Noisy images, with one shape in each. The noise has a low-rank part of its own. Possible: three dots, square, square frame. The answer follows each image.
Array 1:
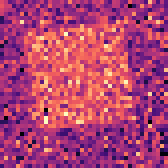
square
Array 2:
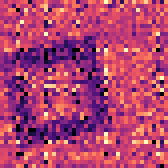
square frame
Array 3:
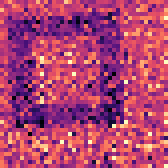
square frame
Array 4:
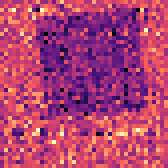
square
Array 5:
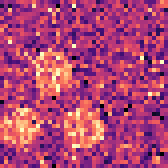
three dots
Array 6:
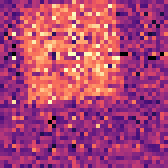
square
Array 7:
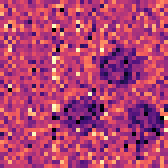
three dots
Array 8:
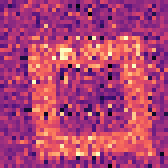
square frame
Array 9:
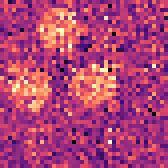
three dots
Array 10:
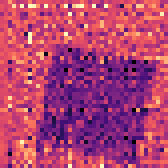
square
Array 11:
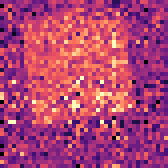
square
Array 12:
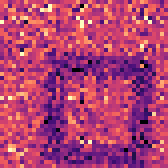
square frame
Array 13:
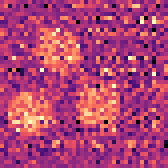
three dots
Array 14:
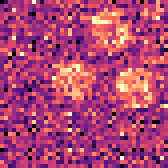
three dots
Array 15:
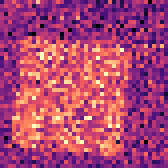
square
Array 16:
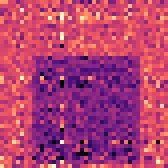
square
